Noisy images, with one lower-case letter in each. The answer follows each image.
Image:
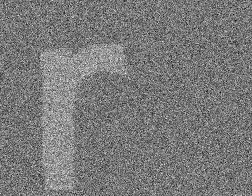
r
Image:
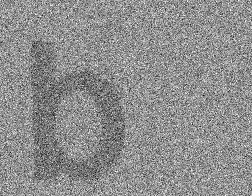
b
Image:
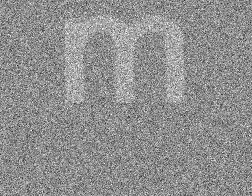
m
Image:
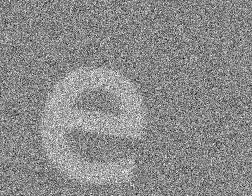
e
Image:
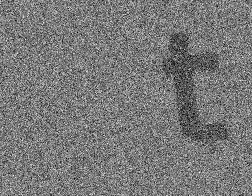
t
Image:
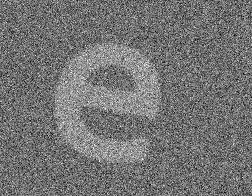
e
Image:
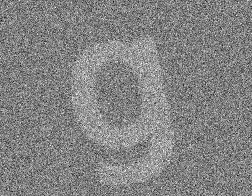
g
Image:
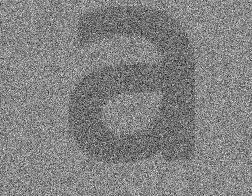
a
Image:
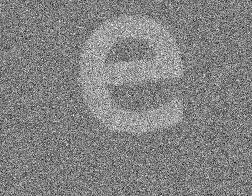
e
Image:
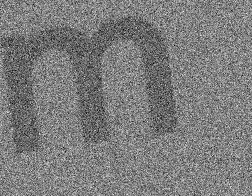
m
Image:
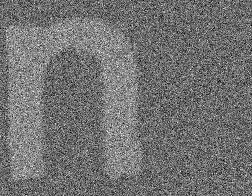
n
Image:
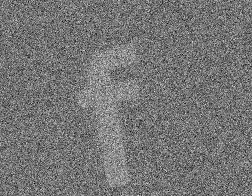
f
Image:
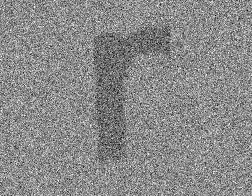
r
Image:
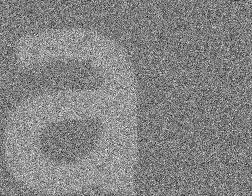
a
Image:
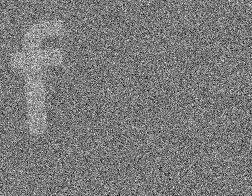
f
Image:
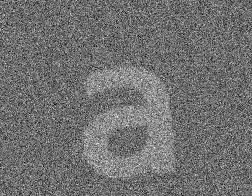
a
